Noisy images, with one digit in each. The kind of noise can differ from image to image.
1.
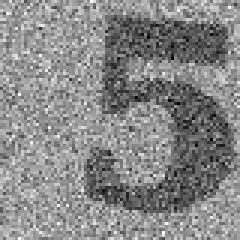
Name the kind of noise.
independent entries
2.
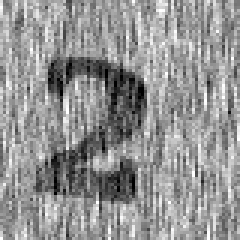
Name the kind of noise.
streaked along the columns
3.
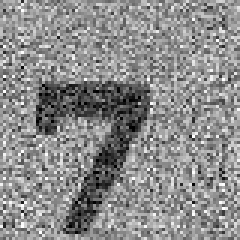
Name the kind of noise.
low rank plus noise
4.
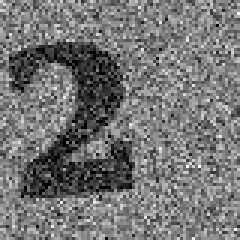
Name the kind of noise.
independent entries
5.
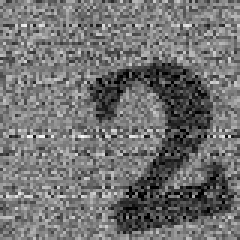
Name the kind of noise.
rows of uneven size
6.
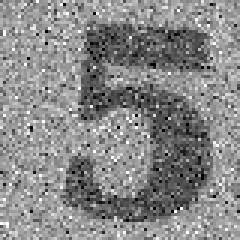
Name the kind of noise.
heavy tails
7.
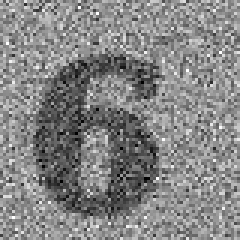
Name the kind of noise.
low rank plus noise
